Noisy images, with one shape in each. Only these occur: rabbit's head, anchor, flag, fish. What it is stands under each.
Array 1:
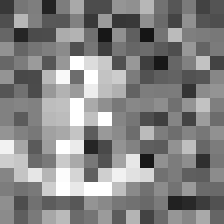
anchor
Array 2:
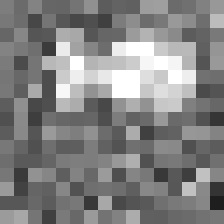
fish
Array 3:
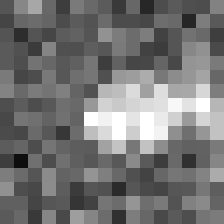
fish
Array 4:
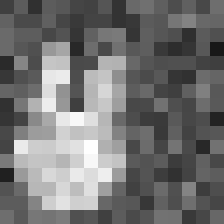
rabbit's head
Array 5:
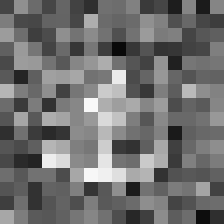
anchor
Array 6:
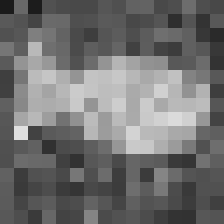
fish
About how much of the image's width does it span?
nearly all
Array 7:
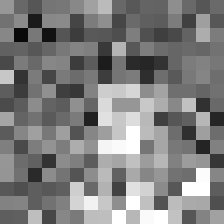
anchor
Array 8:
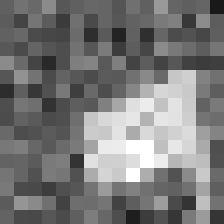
flag
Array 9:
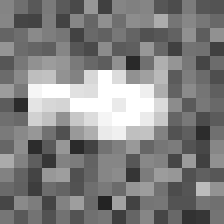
fish
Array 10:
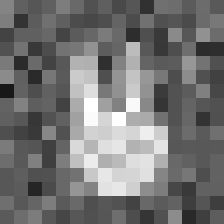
rabbit's head
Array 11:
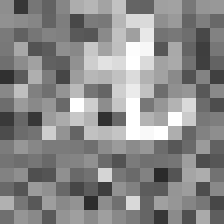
anchor
